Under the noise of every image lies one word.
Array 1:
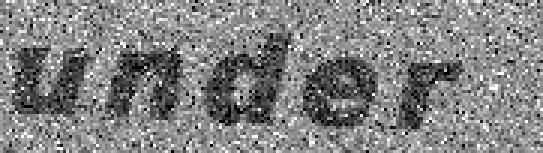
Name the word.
under
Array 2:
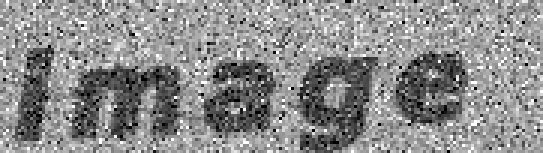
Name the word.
image
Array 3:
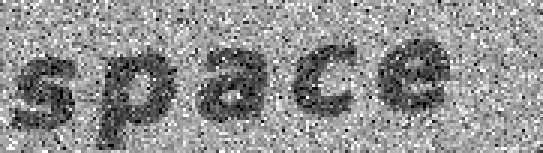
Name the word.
space
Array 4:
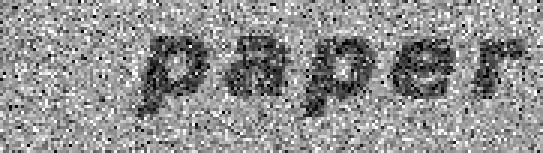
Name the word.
paper
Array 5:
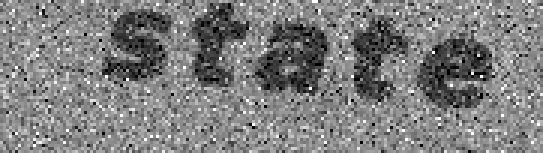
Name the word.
state
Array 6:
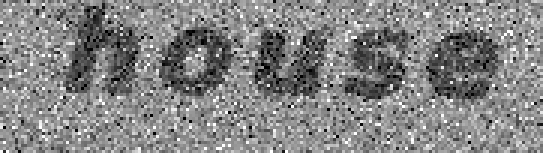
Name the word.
house
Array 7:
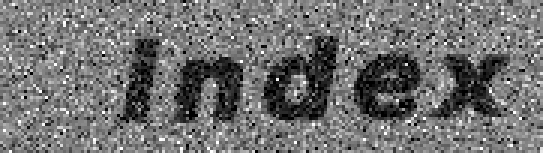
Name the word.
index
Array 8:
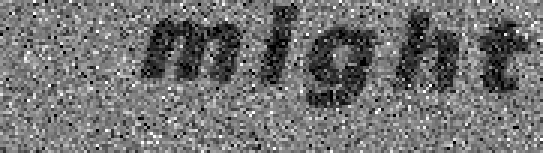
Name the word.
might
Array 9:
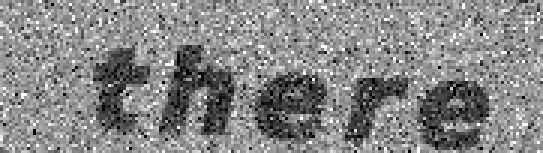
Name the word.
there
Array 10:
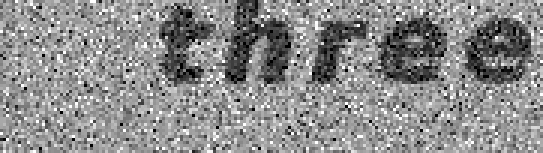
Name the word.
three
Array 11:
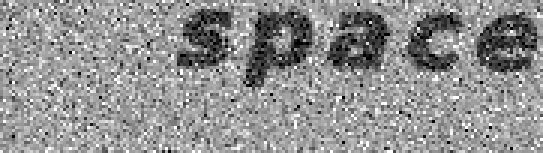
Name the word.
space
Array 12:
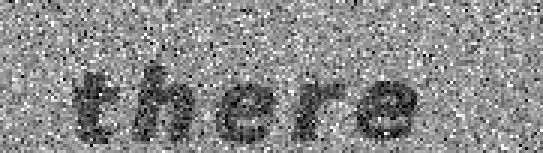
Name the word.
there
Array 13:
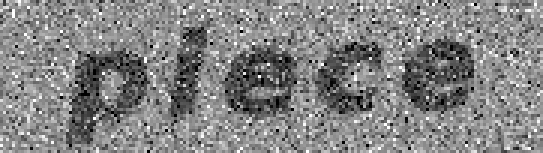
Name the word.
piece
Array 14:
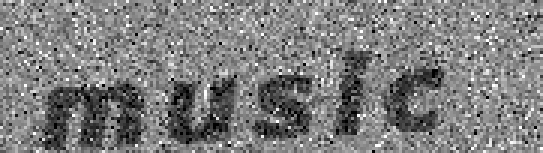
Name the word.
music
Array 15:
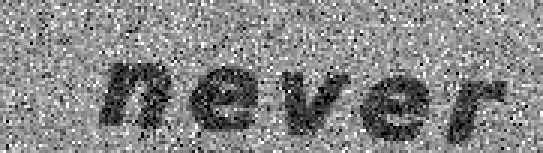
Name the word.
never
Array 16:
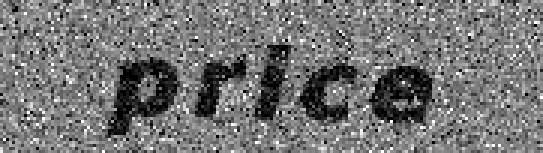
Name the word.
price
